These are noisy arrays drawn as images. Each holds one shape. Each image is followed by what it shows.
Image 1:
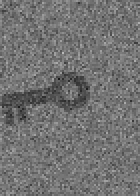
key
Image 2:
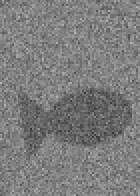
fish
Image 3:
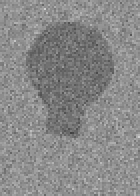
light bulb
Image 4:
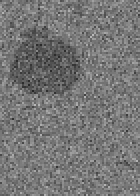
apple
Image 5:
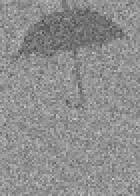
umbrella
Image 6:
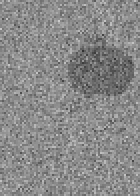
apple
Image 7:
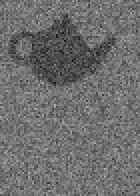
teapot
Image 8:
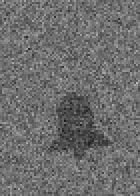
bell
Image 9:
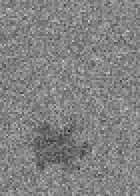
turtle
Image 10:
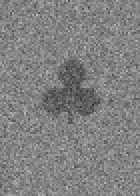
club
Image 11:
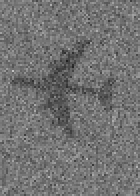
airplane
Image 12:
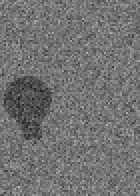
light bulb
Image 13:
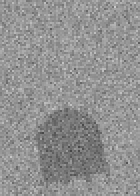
ghost
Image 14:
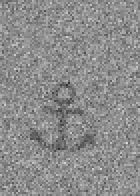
anchor
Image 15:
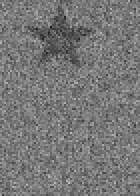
star
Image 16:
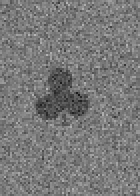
club
